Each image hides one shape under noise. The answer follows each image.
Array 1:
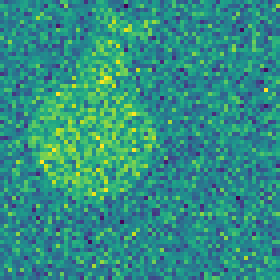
light pear
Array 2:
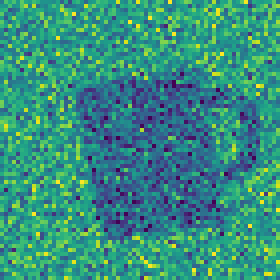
dark cup
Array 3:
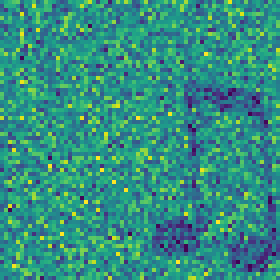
dark pair of musical notes
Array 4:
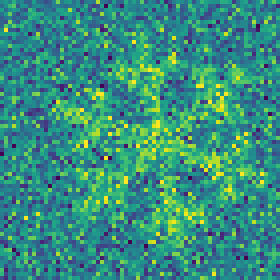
light snowflake
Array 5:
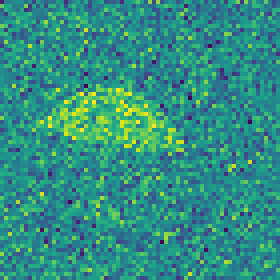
light umbrella
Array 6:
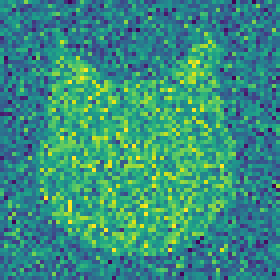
light cat's head
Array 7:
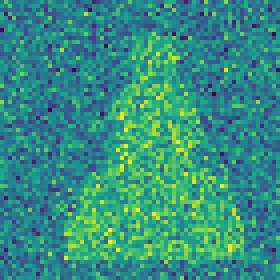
light chess pawn
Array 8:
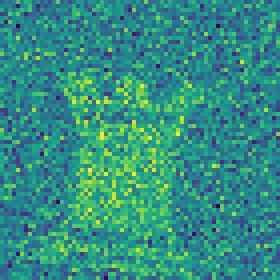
light chess rook
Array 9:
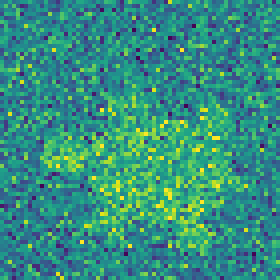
light turtle
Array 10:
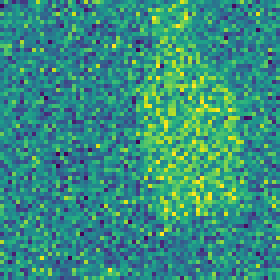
light bottle
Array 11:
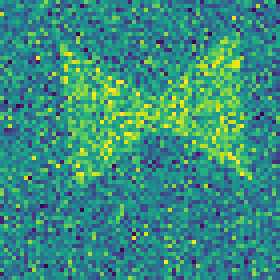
light bow tie
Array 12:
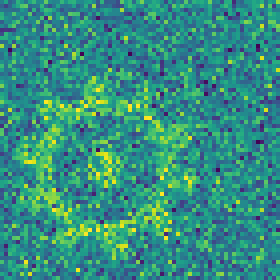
light gear
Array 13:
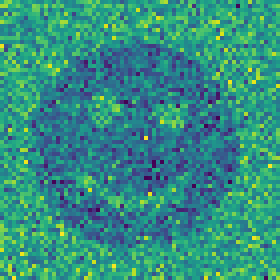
dark smiling face
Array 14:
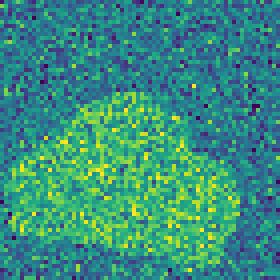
light cloud
